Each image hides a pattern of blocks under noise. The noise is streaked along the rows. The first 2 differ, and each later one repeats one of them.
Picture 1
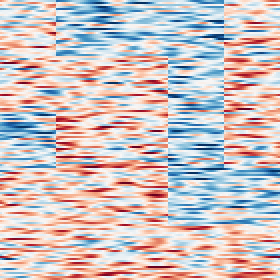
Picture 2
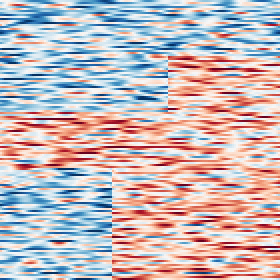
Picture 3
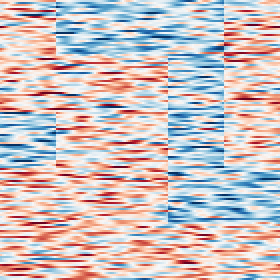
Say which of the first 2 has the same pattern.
1
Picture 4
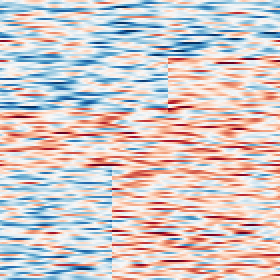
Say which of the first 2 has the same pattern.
2
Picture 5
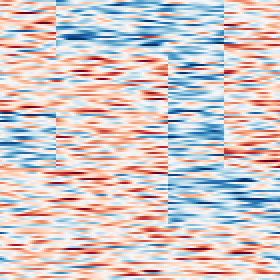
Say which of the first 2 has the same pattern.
1
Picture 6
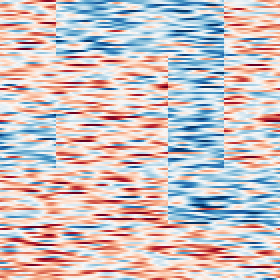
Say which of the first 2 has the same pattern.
1
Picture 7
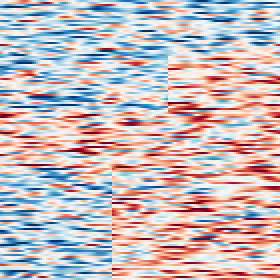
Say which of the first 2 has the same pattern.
2
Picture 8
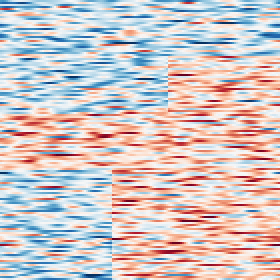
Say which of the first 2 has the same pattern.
2
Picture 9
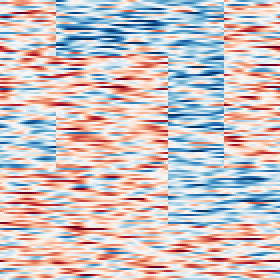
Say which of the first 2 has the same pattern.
1
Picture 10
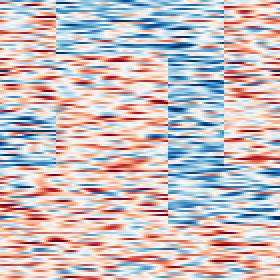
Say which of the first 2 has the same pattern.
1
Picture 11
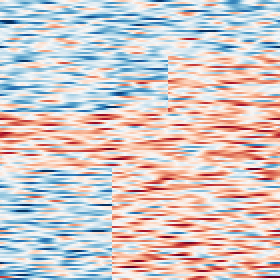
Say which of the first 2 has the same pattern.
2
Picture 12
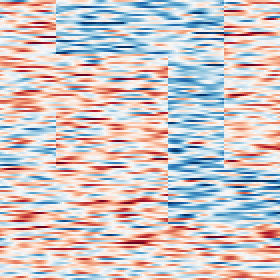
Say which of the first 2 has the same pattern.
1
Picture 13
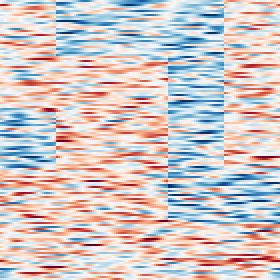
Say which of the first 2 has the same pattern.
1
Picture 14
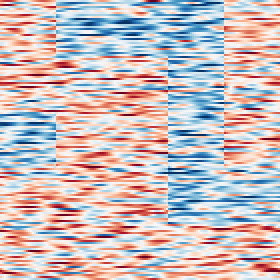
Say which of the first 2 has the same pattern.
1
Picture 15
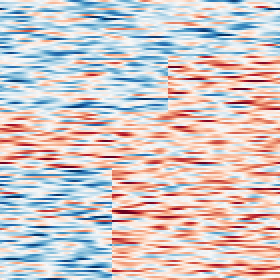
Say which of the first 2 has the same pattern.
2
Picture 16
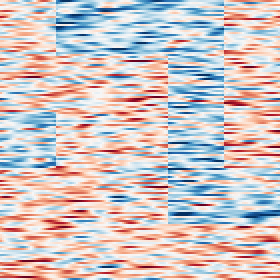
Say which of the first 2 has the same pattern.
1
